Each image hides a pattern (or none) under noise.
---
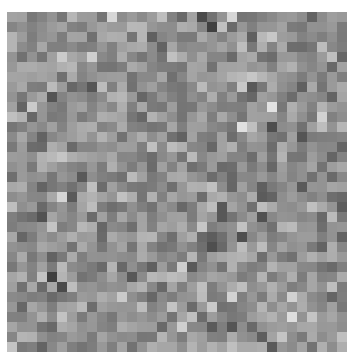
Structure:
only noise
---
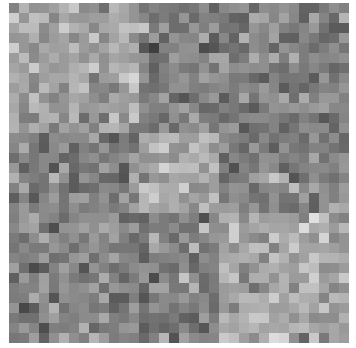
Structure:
blocks along the diagonal
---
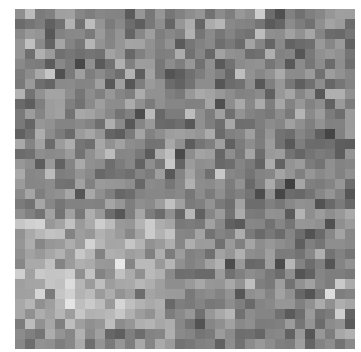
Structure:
one block
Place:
bottom left
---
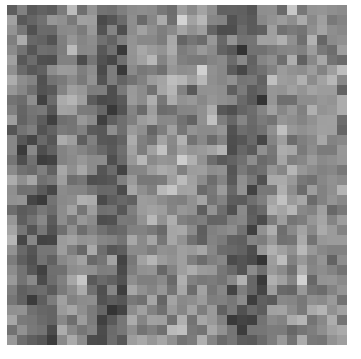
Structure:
bands of columns
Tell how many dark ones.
3
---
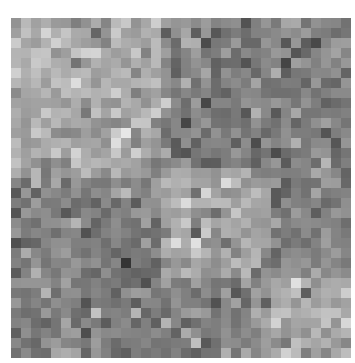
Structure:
blocks along the diagonal
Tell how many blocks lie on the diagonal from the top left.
3
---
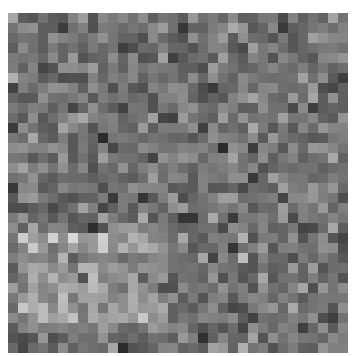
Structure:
one block
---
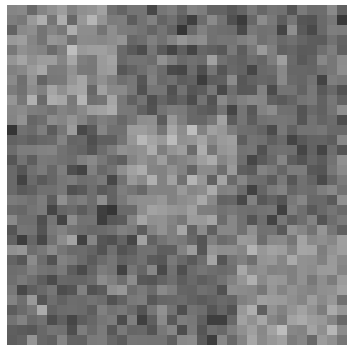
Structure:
blocks along the diagonal
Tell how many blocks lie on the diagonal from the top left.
3
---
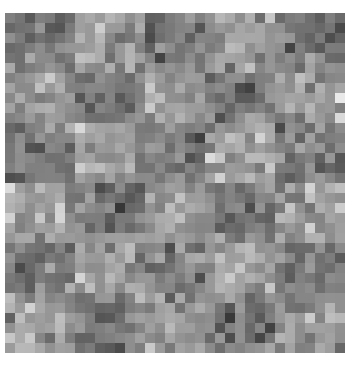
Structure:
a checkerboard
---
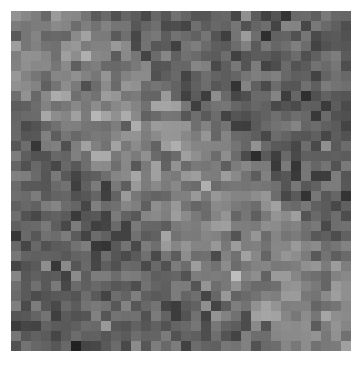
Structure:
a diagonal band
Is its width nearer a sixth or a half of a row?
a half
